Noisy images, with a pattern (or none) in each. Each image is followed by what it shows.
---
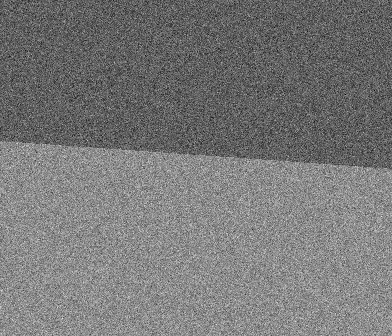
a sharp edge
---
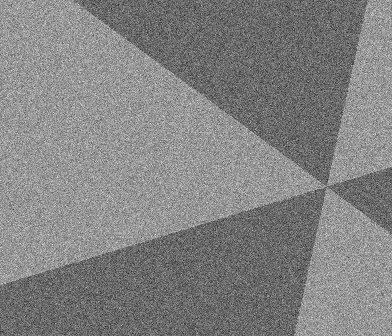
spokes from one point
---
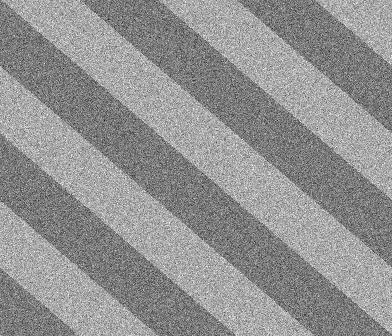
diagonal stripes
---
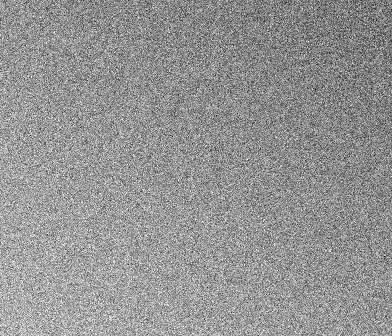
a smooth slope
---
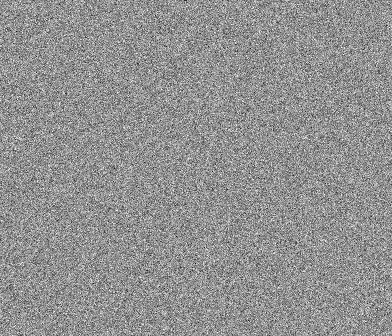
only noise
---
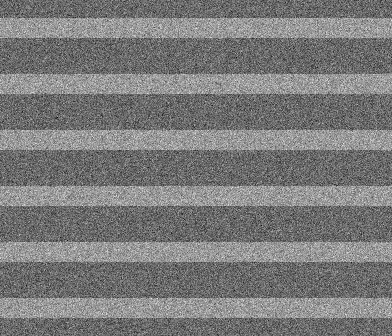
horizontal stripes
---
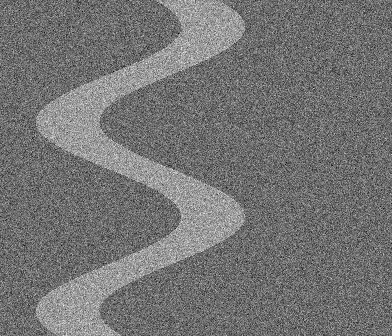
a wavy band
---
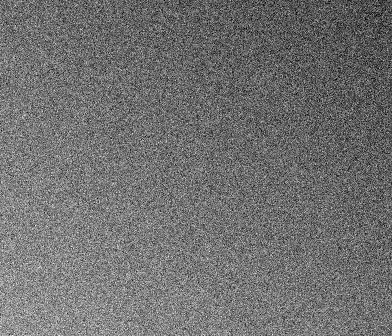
a smooth slope
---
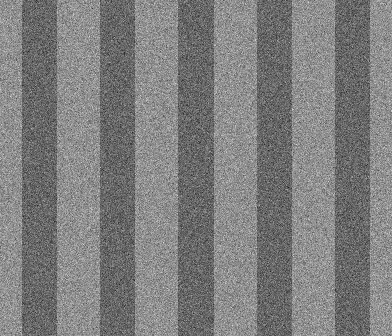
vertical stripes
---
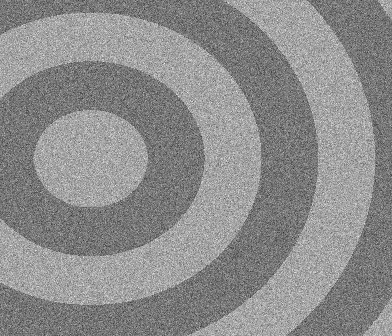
rings round one point
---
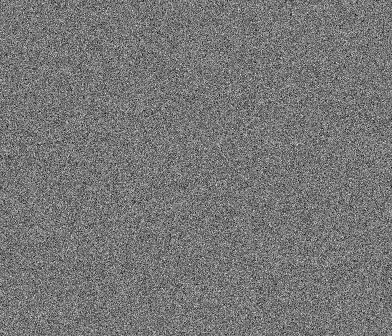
only noise
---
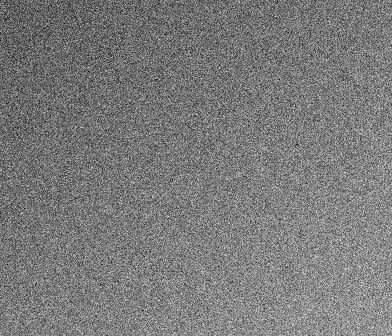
a smooth slope
